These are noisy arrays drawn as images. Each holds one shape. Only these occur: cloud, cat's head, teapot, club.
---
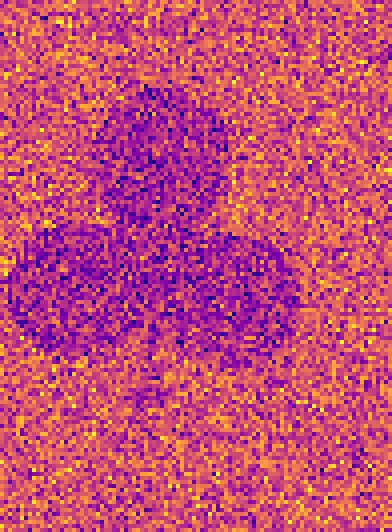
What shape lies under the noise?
club
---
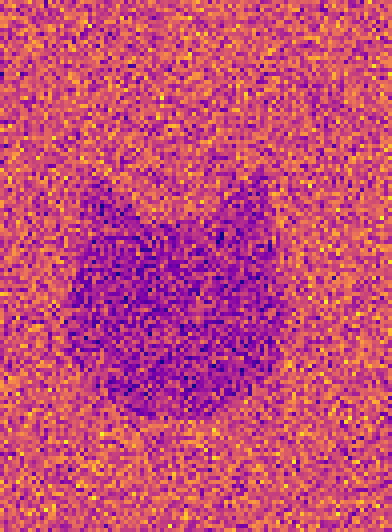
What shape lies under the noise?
cat's head
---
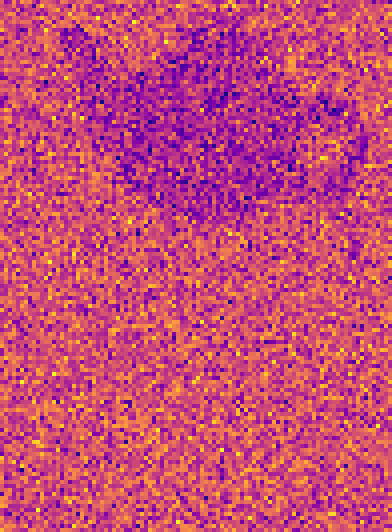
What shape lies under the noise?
teapot
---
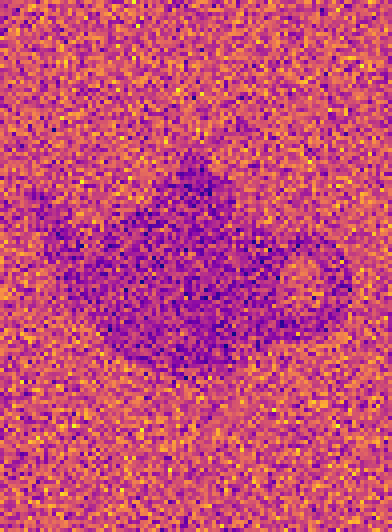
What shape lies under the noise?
teapot
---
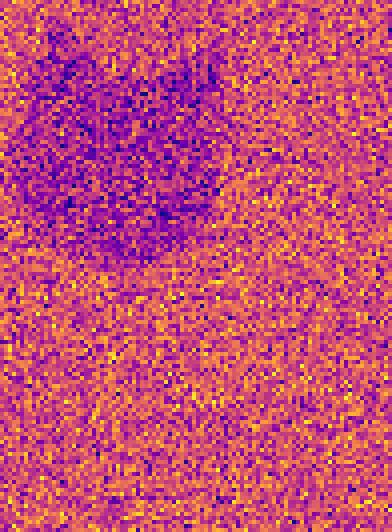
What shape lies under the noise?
cat's head
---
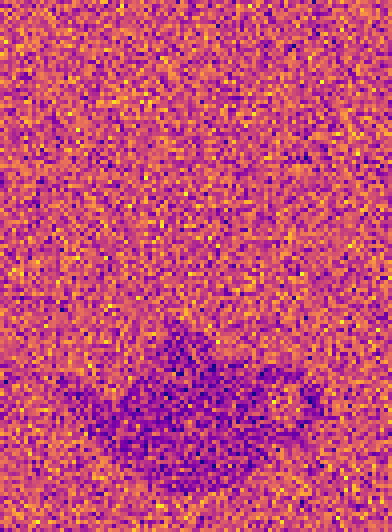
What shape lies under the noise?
teapot
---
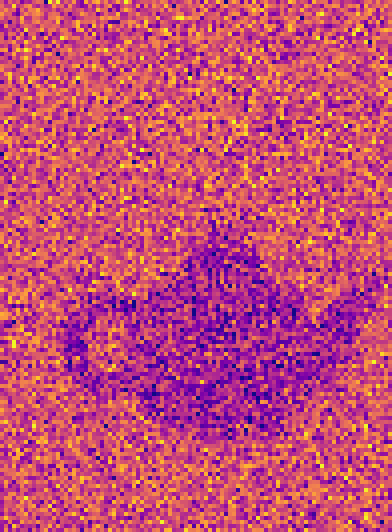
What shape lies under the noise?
teapot
